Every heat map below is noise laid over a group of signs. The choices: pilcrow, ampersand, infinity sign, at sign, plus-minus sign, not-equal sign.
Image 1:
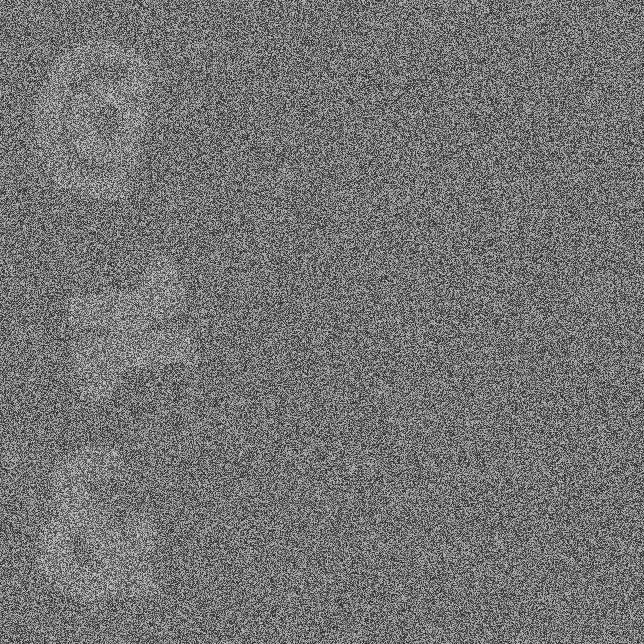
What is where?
top left: at sign; middle left: not-equal sign; bottom left: ampersand
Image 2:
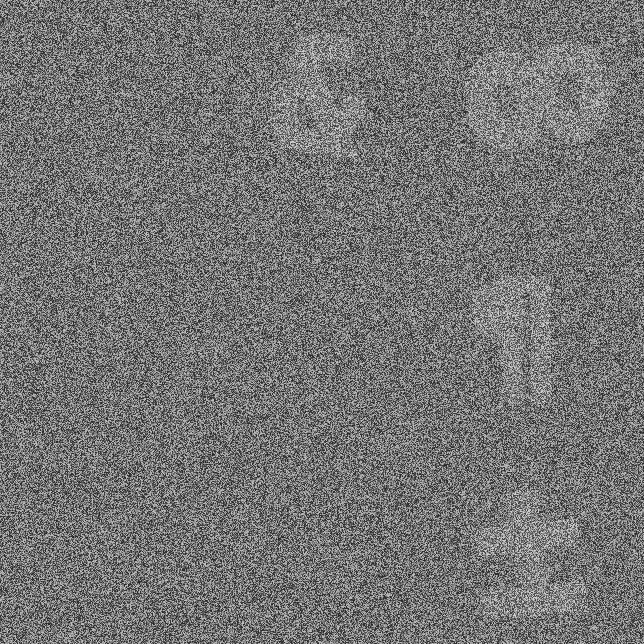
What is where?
top middle: ampersand; top right: infinity sign; middle right: pilcrow; bottom right: plus-minus sign
